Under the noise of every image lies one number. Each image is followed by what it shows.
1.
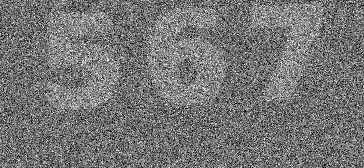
567
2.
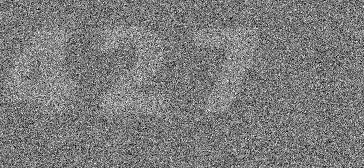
427
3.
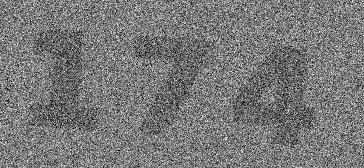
174
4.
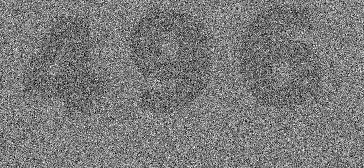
496
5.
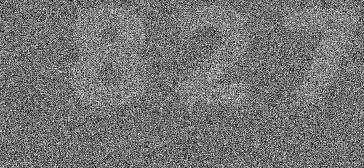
827
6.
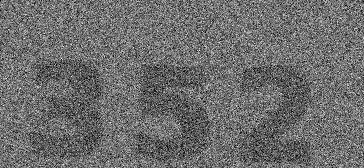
352
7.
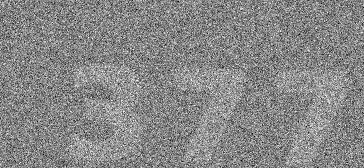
377
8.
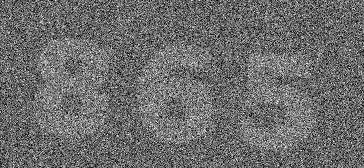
865
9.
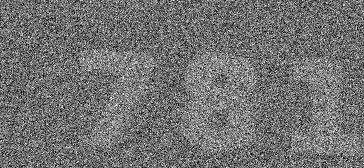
781
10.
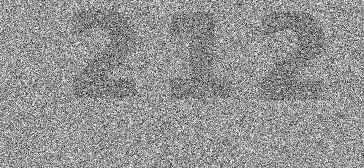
212
